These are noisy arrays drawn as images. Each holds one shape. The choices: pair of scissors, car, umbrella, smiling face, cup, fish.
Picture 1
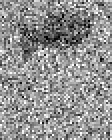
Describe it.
dark fish
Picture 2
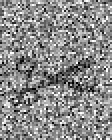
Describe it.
dark pair of scissors
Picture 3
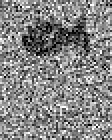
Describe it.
dark fish
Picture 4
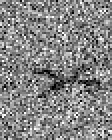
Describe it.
dark pair of scissors
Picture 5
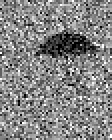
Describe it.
dark umbrella
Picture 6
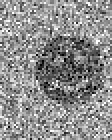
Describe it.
dark smiling face
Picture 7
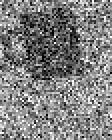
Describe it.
dark cup
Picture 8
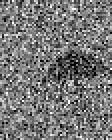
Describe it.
dark umbrella
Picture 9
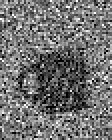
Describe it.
dark cup
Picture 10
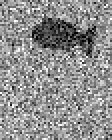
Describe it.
dark fish
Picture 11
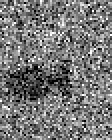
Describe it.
dark fish
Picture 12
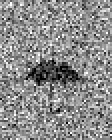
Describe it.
dark umbrella
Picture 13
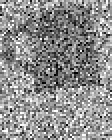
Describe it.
dark cup
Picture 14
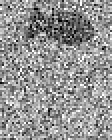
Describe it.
dark fish
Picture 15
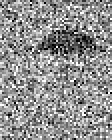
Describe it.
dark umbrella
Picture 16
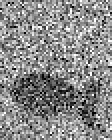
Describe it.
dark fish
